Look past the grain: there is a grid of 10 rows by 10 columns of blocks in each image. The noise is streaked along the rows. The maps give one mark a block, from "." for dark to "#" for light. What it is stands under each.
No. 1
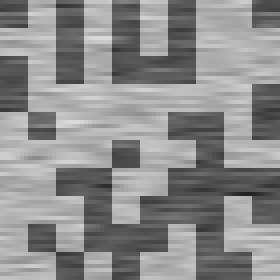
. # . # . # . # # .
# # . # . # . # # #
. # . # . . . # # #
. # # # # # # # # .
# . # # # # . . # .
# # # # . # # . # #
# # . . # # . . . .
# # # . # . . . # .
# . # . . . # . # #
# # . # . # # . . #
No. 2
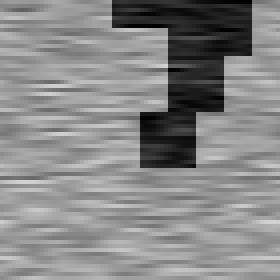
# # # # . . . . . #
# # # # # # . . . #
# # # # # # . . # #
# # # # # # . . # #
# # # # # . . # # #
# # # # # . . # # #
# # # # # # # # # #
# # # # # # # # # #
# # # # # # # # # #
# # # # # # # # # #
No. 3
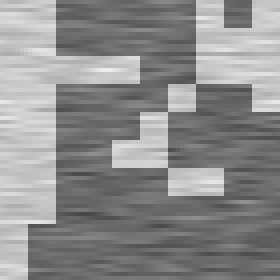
# # . . . . . # . #
# # . . . . . # # #
# # # # # . . # # #
# # . . . . # . . #
# # . . . # . . . .
# # . . # # . . . .
# # . . . . # # . .
# # . . . . . . . .
# . . . . . . . . .
# . . . . . . . . .
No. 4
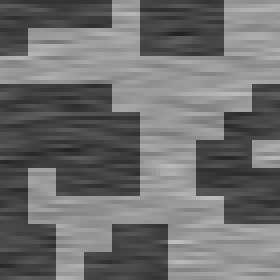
. . . . # . . . # #
. # # # # . . . # #
# # # # # # # # # #
. . . . # # # # # .
. . . . . # # # . .
. . . . . # # . . #
. # . . . # # . . .
. # # # # # # # . .
. . # # . . # # # #
. . # . . . # # # #
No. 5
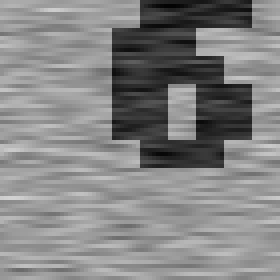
# # # # # . . . . #
# # # # . . . # # #
# # # # . . . . # #
# # # # . . # . . #
# # # # . . # . . #
# # # # # . . . # #
# # # # # # # # # #
# # # # # # # # # #
# # # # # # # # # #
# # # # # # # # # #
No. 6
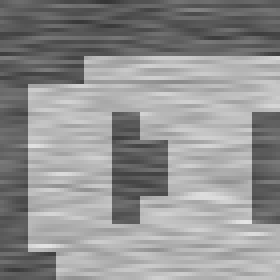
. . . . . . . . . .
. . . . . . . . . .
. . . # # # # # # #
. # # # # # # # # #
. # # # . # # # # .
. # # # . . # # # .
. # # # . . # # # .
. # # # . # # # # .
. # # # # # # # # #
. . # # # # # # # #
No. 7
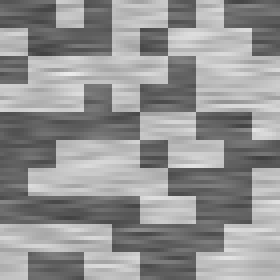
. . # . # # . # . .
# . . . # . # # # .
. # # # # # . # # #
# # # . # . . # # #
. . . . . # # . . #
. . # # # . # # . .
. # # # # # . . . #
. . . . . # # . . #
# # # # . . . . # #
# . . # # . . # # #
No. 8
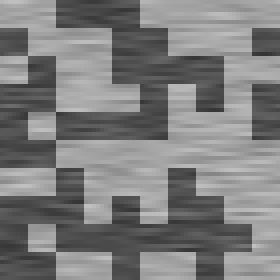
# # . . . # # # # #
. # # # . . # # # .
# . # # . . . . # #
. . # # # . # . # .
. # . . . . # # # .
. . # # # # # # # #
# # . # # # . # # #
. . . # . # . . # #
. # . . . . . . . #
. . # # . # # . # #
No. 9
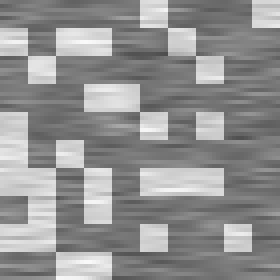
. . . . . # . . . #
# . # # . . # . . .
. # . . . . . # . .
. . . # # . . . . .
# . . . . # . # . .
# . # . . . . . . .
# # . # . # # # . .
. # . # . . . . . .
# # . . . # . . # .
. . # # . . . . . .
